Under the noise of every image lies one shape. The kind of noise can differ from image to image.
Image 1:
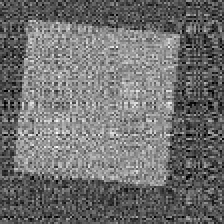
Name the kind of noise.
low rank plus noise
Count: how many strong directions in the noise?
two
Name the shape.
square
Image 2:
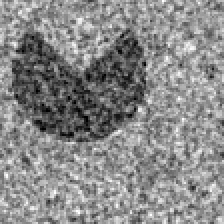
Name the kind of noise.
blotchy
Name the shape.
disc with a wedge cut out
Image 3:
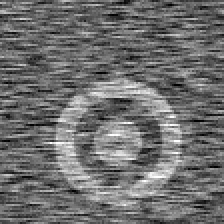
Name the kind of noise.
streaked along the rows
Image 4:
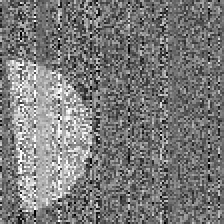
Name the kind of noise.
columns of uneven size
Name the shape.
half disc
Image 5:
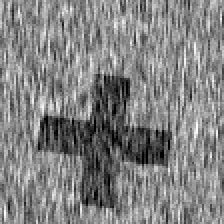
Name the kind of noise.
streaked along the columns
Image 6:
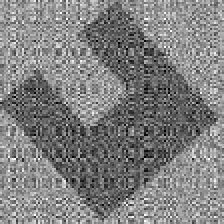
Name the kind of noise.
low rank plus noise
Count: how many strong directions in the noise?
one
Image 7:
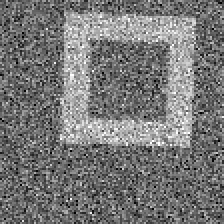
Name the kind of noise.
independent entries
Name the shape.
square frame
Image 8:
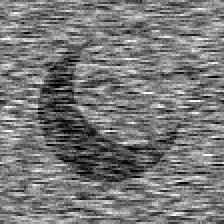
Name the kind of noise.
streaked along the rows
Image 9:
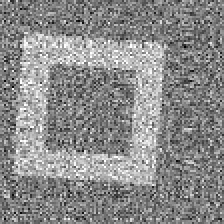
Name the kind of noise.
low rank plus noise
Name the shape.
square frame
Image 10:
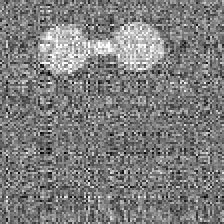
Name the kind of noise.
low rank plus noise
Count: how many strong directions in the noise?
three or four
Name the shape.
dumbbell
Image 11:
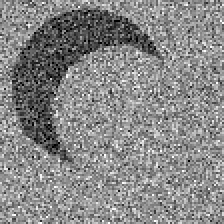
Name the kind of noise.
independent entries
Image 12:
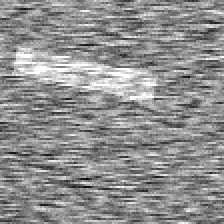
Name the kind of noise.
streaked along the rows
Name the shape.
bar
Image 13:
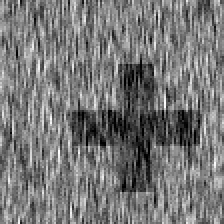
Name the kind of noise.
streaked along the columns
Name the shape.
cross
